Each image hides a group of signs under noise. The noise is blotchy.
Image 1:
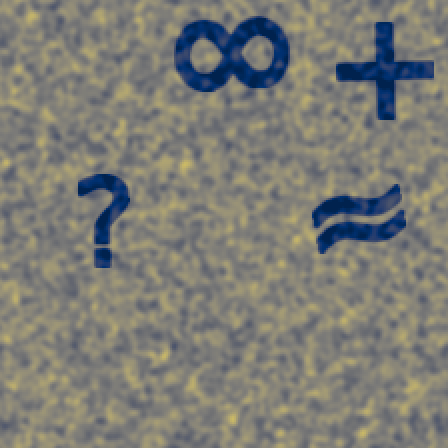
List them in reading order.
top middle: infinity sign; top right: plus sign; middle left: question mark; middle right: approximately sign
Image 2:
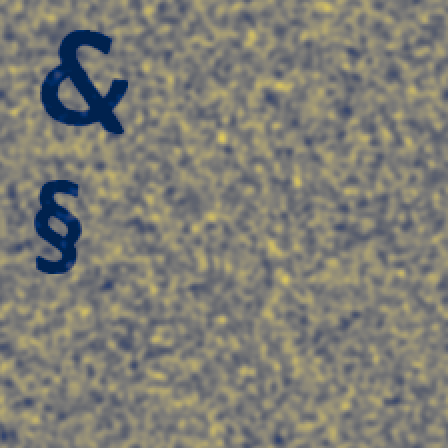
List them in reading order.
top left: ampersand; middle left: section sign
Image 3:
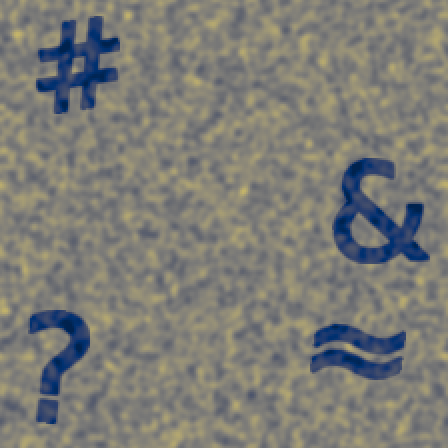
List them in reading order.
top left: hash sign; middle right: ampersand; bottom left: question mark; bottom right: approximately sign
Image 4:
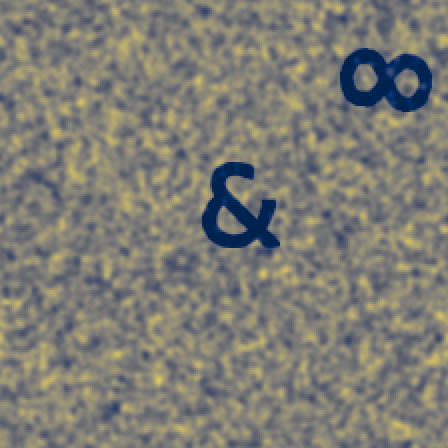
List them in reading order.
top right: infinity sign; centre: ampersand
